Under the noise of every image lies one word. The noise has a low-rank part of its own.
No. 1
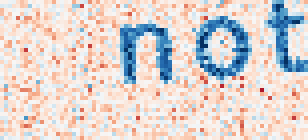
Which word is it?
not
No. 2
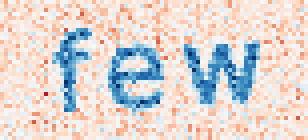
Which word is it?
few
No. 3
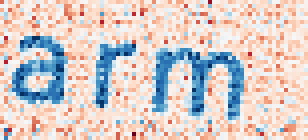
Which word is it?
arm
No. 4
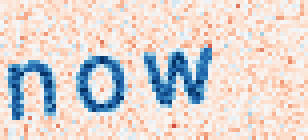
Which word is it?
now
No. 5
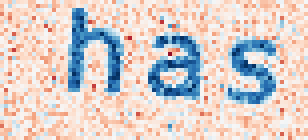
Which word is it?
has
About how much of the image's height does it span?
two thirds
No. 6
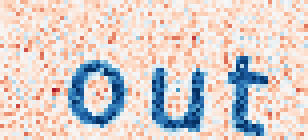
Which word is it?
out
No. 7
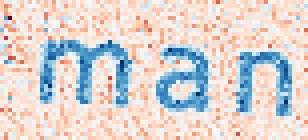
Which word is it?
man
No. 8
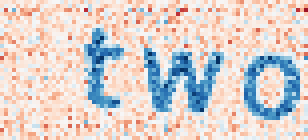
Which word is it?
two
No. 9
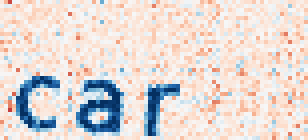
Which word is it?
car
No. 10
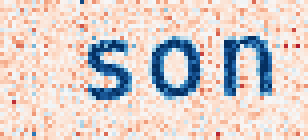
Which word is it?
son
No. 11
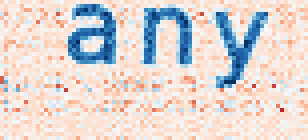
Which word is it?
any
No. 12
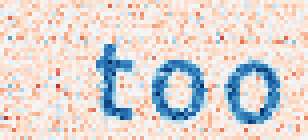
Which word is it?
too
